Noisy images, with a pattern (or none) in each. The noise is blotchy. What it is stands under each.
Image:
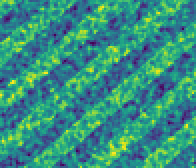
diagonal stripes
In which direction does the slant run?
bottom left to top right
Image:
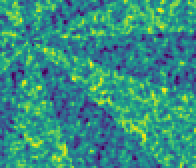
spokes from one point
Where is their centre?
top left
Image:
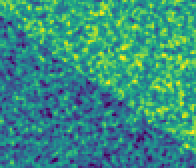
a sharp edge
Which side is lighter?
top right
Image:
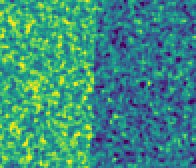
a sharp edge
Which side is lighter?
left
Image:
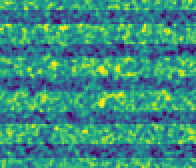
horizontal stripes
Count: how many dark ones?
5
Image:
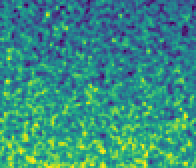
a smooth slope
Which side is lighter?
bottom
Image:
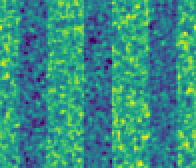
vertical stripes
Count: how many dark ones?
3
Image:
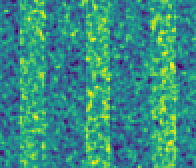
vertical stripes
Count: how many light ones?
3
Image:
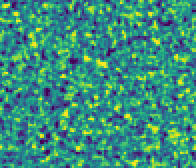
only noise
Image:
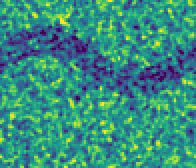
a wavy band
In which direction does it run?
left to right
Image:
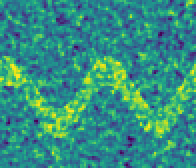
a wavy band
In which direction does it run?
left to right
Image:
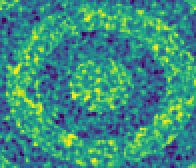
rings round one point
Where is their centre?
centre
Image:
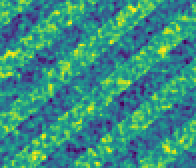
diagonal stripes
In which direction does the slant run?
bottom left to top right
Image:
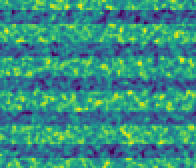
horizontal stripes
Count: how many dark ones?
5
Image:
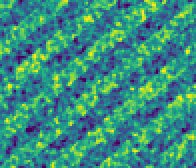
diagonal stripes
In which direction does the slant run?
bottom left to top right
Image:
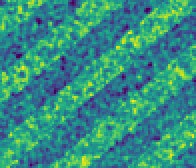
diagonal stripes
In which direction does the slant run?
bottom left to top right
